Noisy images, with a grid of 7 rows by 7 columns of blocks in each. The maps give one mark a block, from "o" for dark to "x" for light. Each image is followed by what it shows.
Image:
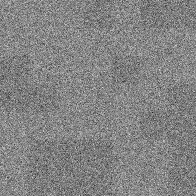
x x x o x o o
x x x x x x x
o x x x o x x
o o x x x x o
x x x x x o o
x o o o x x o
x o o o x x o
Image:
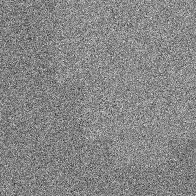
o o x x x x x
o o x x x x x
o o x x x x x
o o o x x x x
o o o x x x x
o o o o x x o
o o o o o o o
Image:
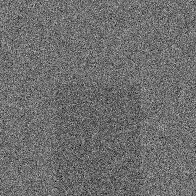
x x x x x x x
x x x x x x x
x x x x x x x
x x o o o x x
x x o o o x x
x x o o o x x
x x o o o x x
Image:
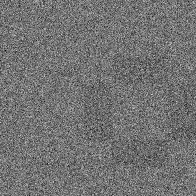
x x x x x x x
x x x x x x x
x x x x o o x
x x x o x x o
x x x o x x o
x x x x o o x
x x x x x x x
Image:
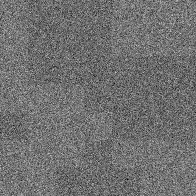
x o o o x x x
x o o o x x x
x o o o o o o
x x x o o o o
o x x x o o o
x x x o x x x
x x o o o x x
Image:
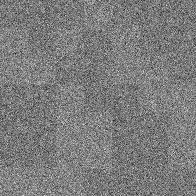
o o o x o o o
x o x o x o o
x x o o x x o
o o x o o x x
o o x x o o x
o o x x o o x
x x x o o o o
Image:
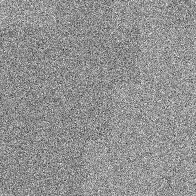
x x o o x x o
o o o o o x x
o o o o o x x
o o o o x x x
o o o o x x x
o o o x x x x
o o o x x x x
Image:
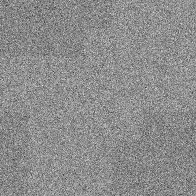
o o o o x x x
o o o x x x x
x x x x x x x
x x x x x x x
o x x x x o o
o x x x o o o
o x x x o o o
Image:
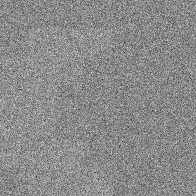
o o o o o o o
o x x x o o o
x x x o o o o
x x o o o o o
x x o o o o o
x x x o o o o
o x x x o o o
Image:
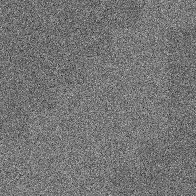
o o o o o x x
o o o o x x o
o o o x x x o
o o x x x x o
o x x x x x o
x x x x x o o
x x x x o o o
